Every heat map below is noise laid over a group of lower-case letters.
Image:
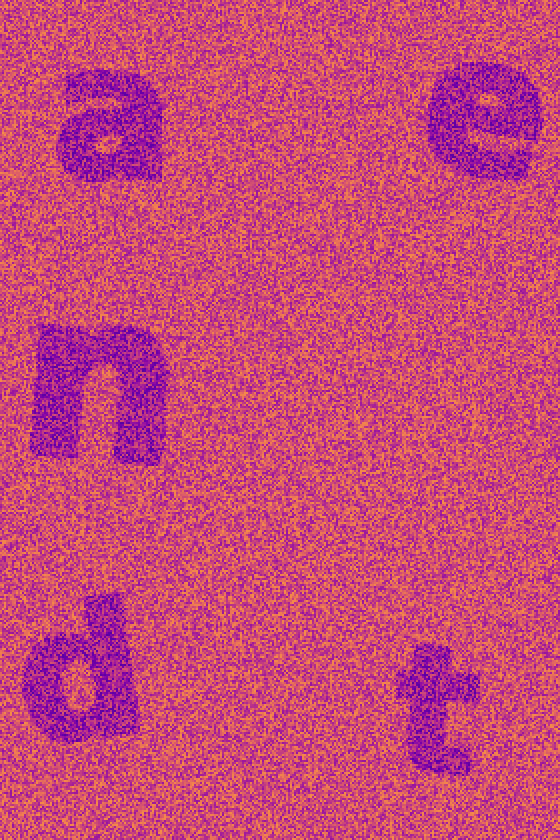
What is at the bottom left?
d
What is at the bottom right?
t
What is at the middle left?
n
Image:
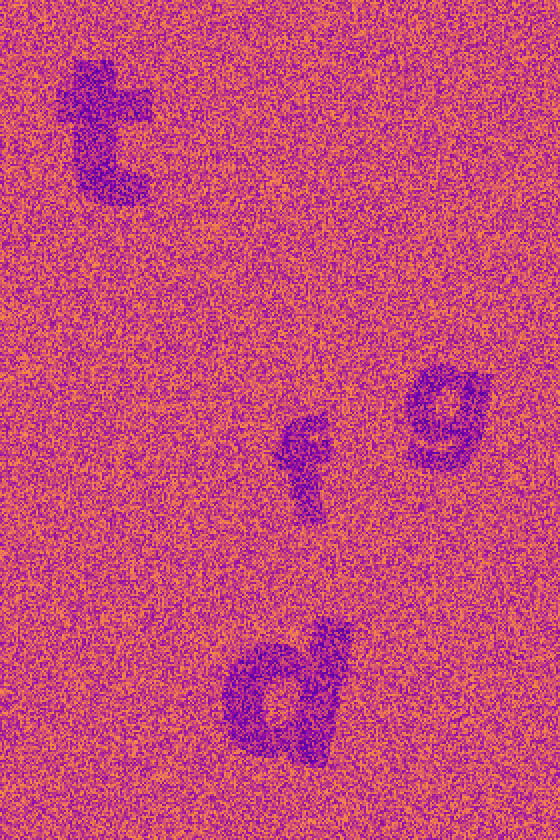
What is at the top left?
t
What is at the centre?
f
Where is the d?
bottom middle
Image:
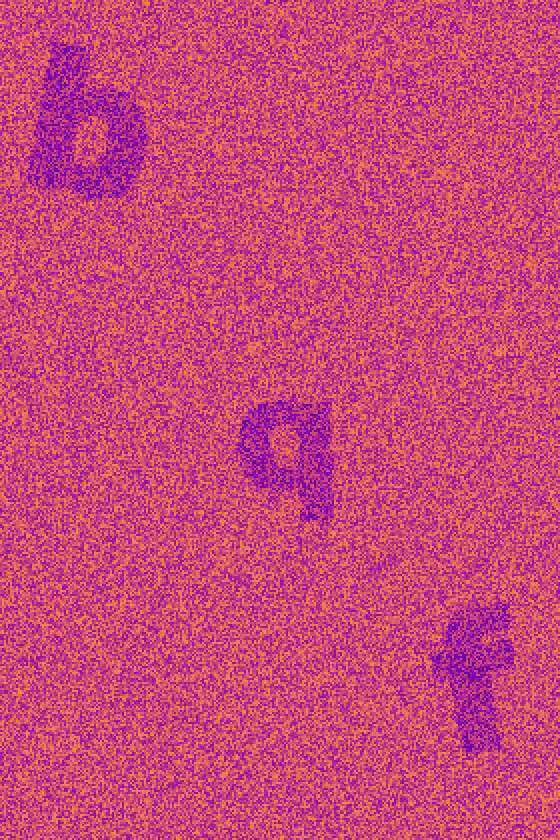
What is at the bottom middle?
nothing
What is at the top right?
nothing
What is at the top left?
b
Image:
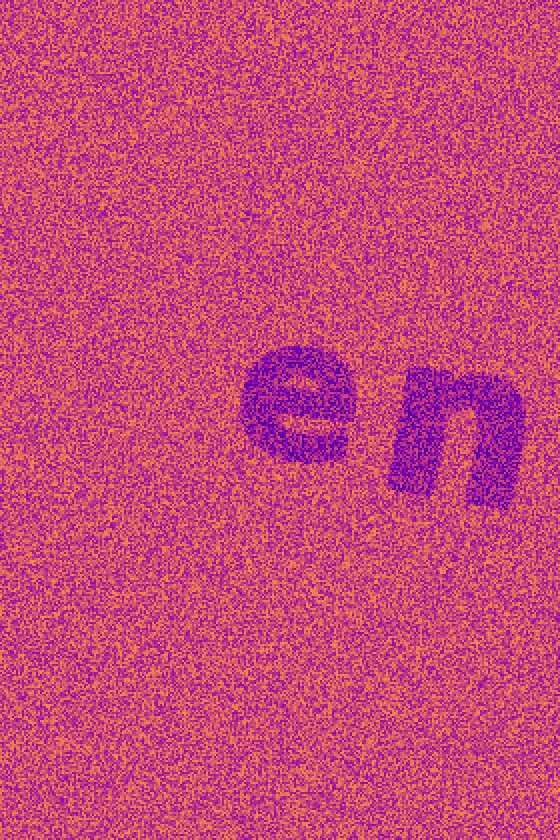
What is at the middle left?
nothing
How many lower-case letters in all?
2
